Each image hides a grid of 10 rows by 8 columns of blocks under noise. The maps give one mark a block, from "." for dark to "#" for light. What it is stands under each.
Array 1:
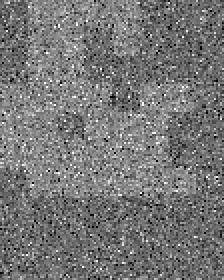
.####...
.##.#...
.##.....
####.##.
##.###..
######..
.######.
........
........
........
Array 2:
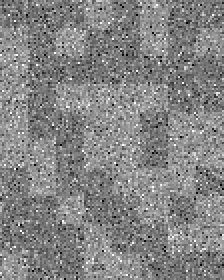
...#.#..
#.#..#.#
#.......
#.####..
#..##.##
##.##.##
.#..###.
..#..#.#
...#..##
#..##...
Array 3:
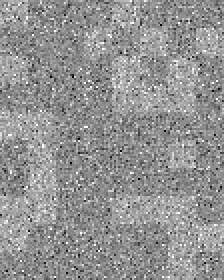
#...#...
...#.#.#
#...#.#.
....###.
##......
.#....#.
.#......
##..###.
#.....##
......#.
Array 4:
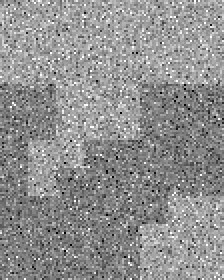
########
########
########
..###...
..###...
.##.....
.#......
......##
.....###
.....###
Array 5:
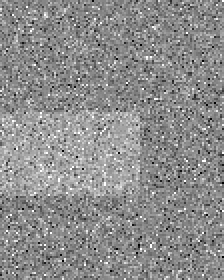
........
........
........
........
#####...
#####...
#####...
........
........
........
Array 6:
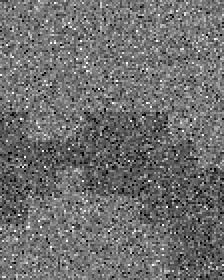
########
########
########
########
.##...##
.......#
..#.....
.####...
######..
######..
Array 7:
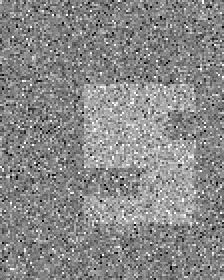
........
........
........
...####.
...###..
...####.
.....##.
...####.
........
........
